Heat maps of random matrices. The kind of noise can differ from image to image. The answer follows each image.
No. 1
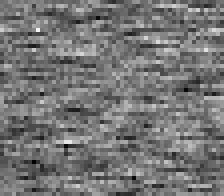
streaked along the rows
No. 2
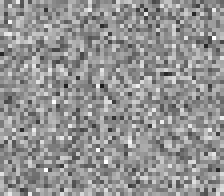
independent entries
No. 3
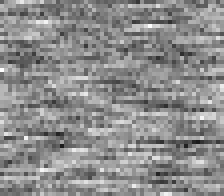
streaked along the rows
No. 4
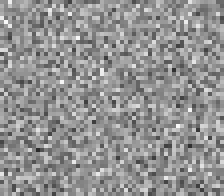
independent entries
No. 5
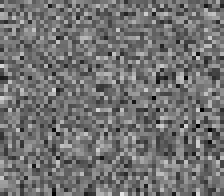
low rank plus noise
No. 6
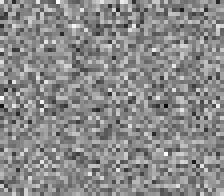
low rank plus noise
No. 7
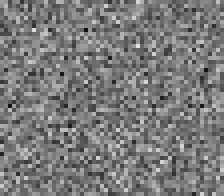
independent entries
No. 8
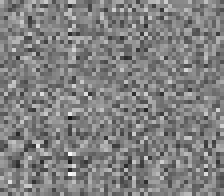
low rank plus noise
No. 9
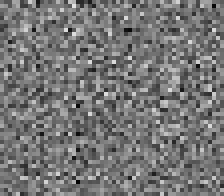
low rank plus noise
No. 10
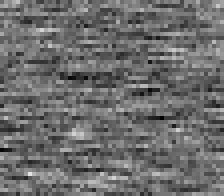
streaked along the rows
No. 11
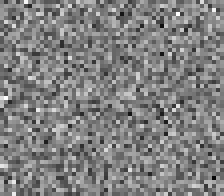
independent entries
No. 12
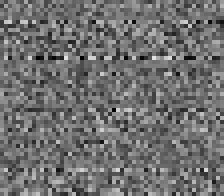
rows of uneven size
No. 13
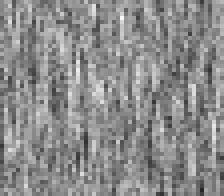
streaked along the columns
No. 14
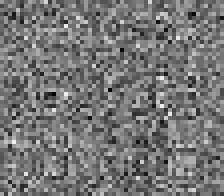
low rank plus noise
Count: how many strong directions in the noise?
one
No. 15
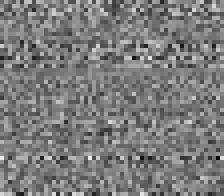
rows of uneven size
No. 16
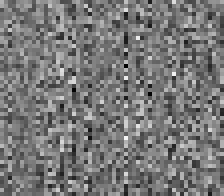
columns of uneven size
